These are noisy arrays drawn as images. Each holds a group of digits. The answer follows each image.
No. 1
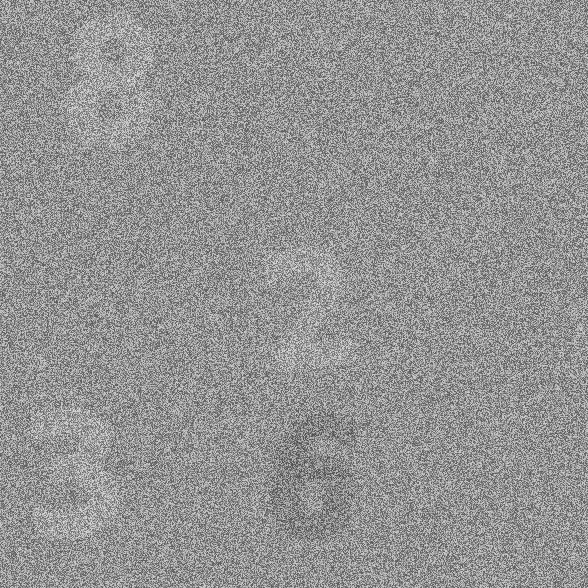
top left: light 8; centre: light 2; bottom left: light 3; bottom middle: dark 6
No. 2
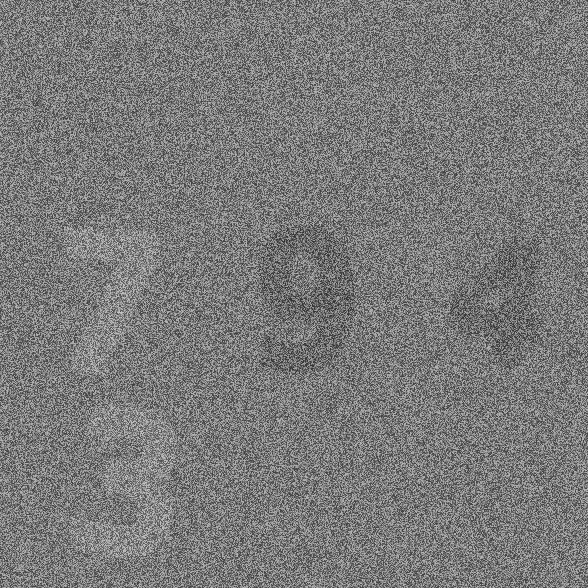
middle left: light 7; centre: dark 9; middle right: dark 4; bottom left: light 3
